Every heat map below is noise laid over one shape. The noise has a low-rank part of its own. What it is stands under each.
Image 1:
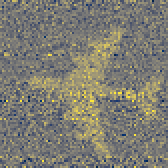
airplane
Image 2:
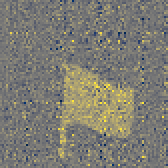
flag
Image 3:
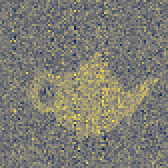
teapot
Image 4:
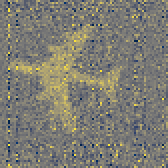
airplane
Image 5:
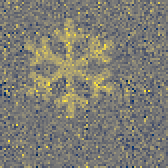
snowflake
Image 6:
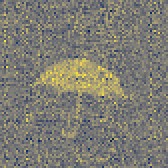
umbrella
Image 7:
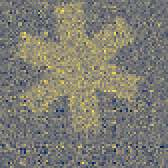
asterisk
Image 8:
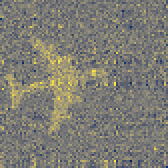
airplane
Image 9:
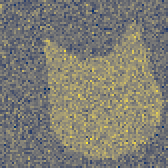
cat's head
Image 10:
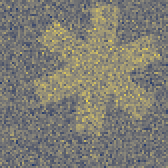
asterisk
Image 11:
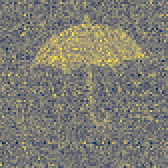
umbrella
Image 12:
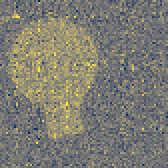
light bulb
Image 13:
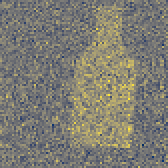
bottle
